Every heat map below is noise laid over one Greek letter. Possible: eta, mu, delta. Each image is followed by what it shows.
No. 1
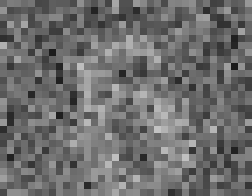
light delta
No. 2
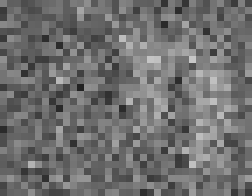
light eta
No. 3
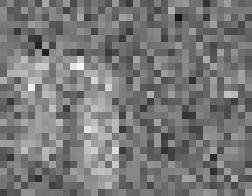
light eta
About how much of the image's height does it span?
two thirds
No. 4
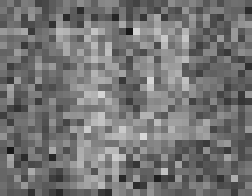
light mu
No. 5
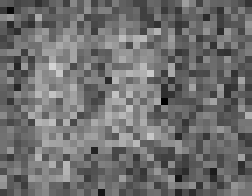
light mu
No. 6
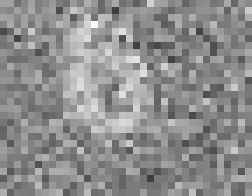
light delta
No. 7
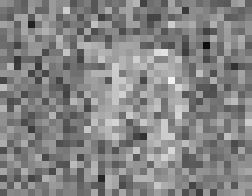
light eta
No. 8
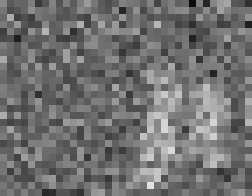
light mu
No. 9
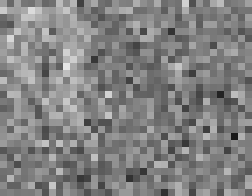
light eta
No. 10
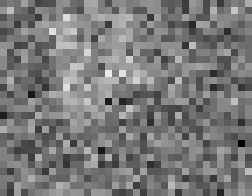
light mu
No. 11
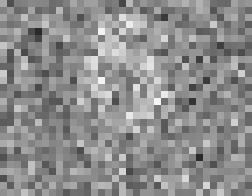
light delta
